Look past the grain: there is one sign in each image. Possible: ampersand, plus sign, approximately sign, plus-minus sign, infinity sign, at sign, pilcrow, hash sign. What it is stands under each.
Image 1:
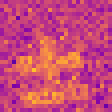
plus-minus sign
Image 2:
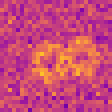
infinity sign
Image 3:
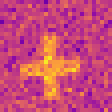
plus sign
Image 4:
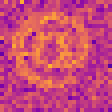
at sign
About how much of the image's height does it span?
two thirds
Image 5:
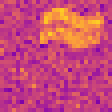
approximately sign
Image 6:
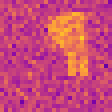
pilcrow
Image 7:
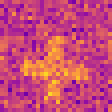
plus sign
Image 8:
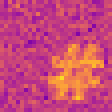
hash sign
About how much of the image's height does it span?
half
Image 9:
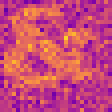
ampersand
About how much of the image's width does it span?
nearly all
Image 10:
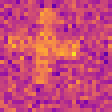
plus sign
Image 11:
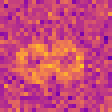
infinity sign
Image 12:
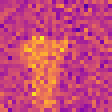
pilcrow
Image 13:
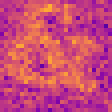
ampersand
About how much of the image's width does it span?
nearly all
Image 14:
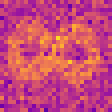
infinity sign
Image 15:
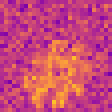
hash sign
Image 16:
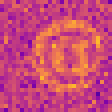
at sign
